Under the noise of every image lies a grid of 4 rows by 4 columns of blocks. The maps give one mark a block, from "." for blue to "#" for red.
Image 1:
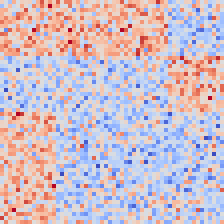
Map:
###.
...#
#...
#...
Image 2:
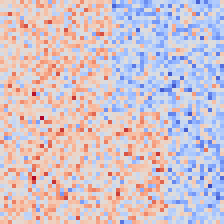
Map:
##..
##..
###.
###.
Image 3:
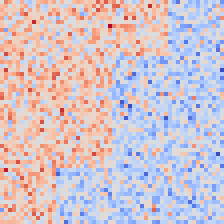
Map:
###.
##..
##..
#...
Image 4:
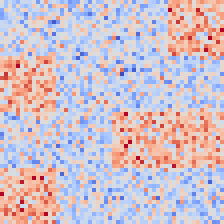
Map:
...#
#...
..##
#...
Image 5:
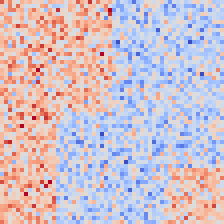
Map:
##..
##..
#...
#..#
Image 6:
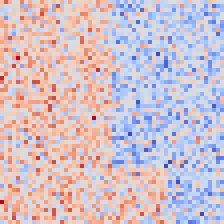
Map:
##..
##..
##..
###.
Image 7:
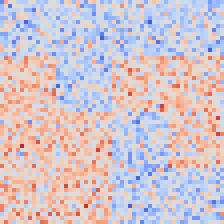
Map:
....
#.##
##.#
##..
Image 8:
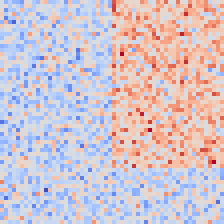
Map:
..##
..##
..##
....
